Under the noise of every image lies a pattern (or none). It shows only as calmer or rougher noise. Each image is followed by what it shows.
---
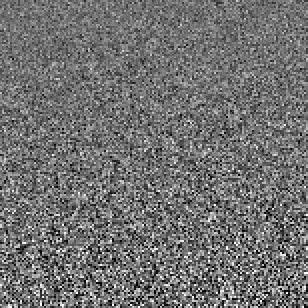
a smooth slope
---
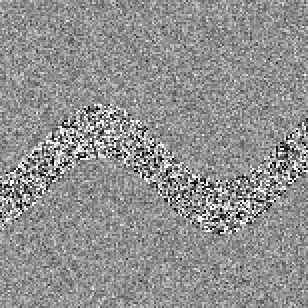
a wavy band
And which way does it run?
left to right
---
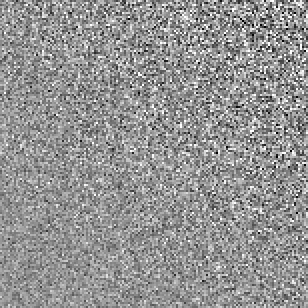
a smooth slope
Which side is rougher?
top right
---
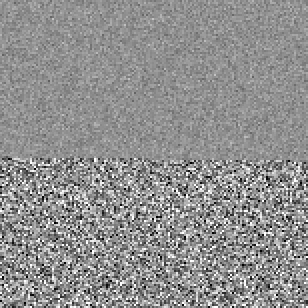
a sharp edge
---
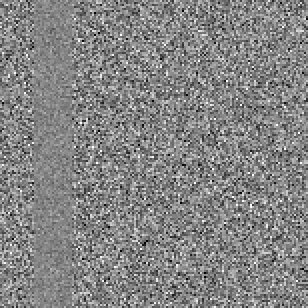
one vertical stripe
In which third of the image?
left
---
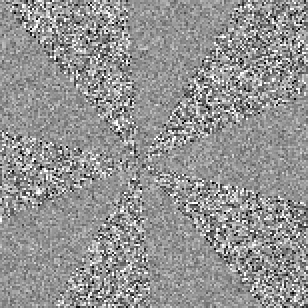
spokes from one point
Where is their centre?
centre
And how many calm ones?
5
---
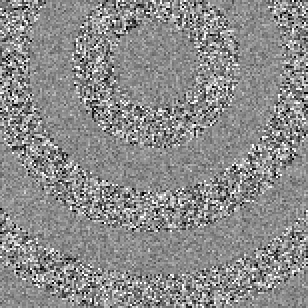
rings round one point
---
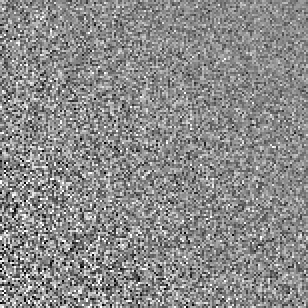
a smooth slope
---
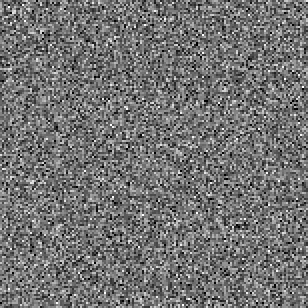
only noise
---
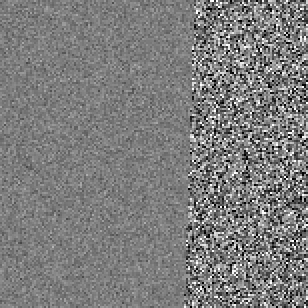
a sharp edge
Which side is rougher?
right
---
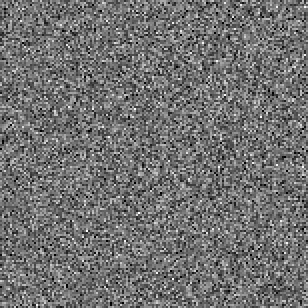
only noise
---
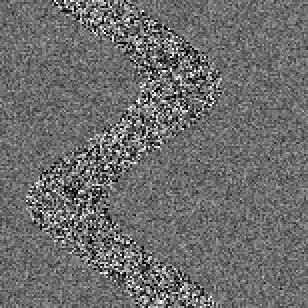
a wavy band
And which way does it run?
top to bottom
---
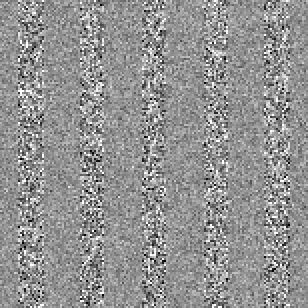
vertical stripes
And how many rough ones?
5
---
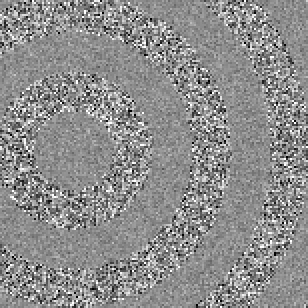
rings round one point
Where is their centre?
middle left
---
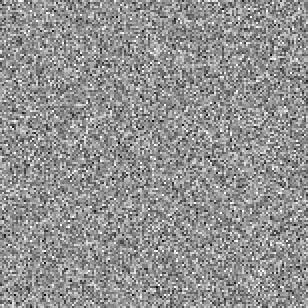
only noise
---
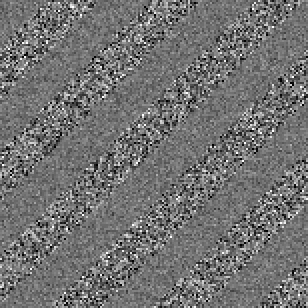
diagonal stripes
